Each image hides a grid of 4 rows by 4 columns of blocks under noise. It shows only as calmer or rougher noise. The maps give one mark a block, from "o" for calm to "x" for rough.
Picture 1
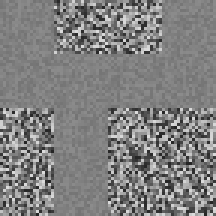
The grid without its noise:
o x x o
o o o o
x o x x
x o x x
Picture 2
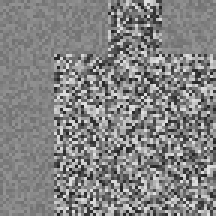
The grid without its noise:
o o x o
o x x x
o x x x
o x x x
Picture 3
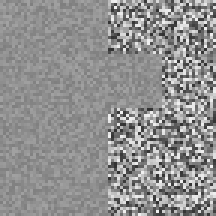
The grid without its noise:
o o x x
o o o x
o o x x
o o x x
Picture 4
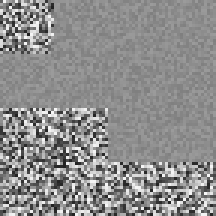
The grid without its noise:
x o o o
o o o o
x x o o
x x x x
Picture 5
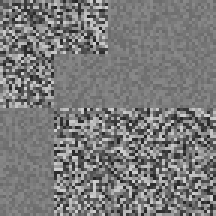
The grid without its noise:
x x o o
x o o o
o x x x
o x x x
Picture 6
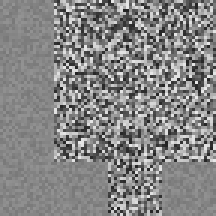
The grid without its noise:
o x x x
o x x x
o x x x
o o x o
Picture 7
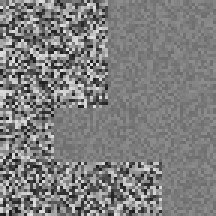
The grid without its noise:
x x o o
x x o o
x o o o
x x x o
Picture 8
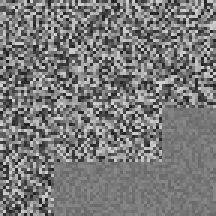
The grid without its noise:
x x x x
x x x x
x x x o
x o o o
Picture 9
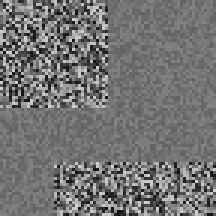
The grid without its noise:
x x o o
x x o o
o o o o
o x x x
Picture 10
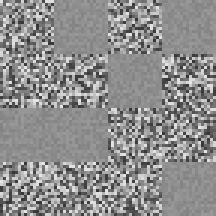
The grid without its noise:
x o x o
x x o x
o o x x
x x x o
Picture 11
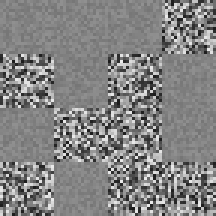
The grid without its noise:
o o o x
x o x o
o x x o
x o x x
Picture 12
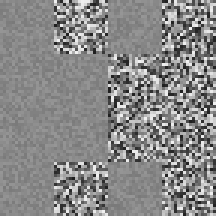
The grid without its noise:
o x o x
o o x x
o o x x
o x o x
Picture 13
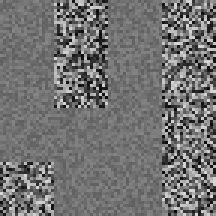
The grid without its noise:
o x o x
o x o x
o o o x
x o o x
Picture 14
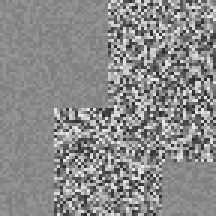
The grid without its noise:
o o x x
o o x x
o x x x
o x x o
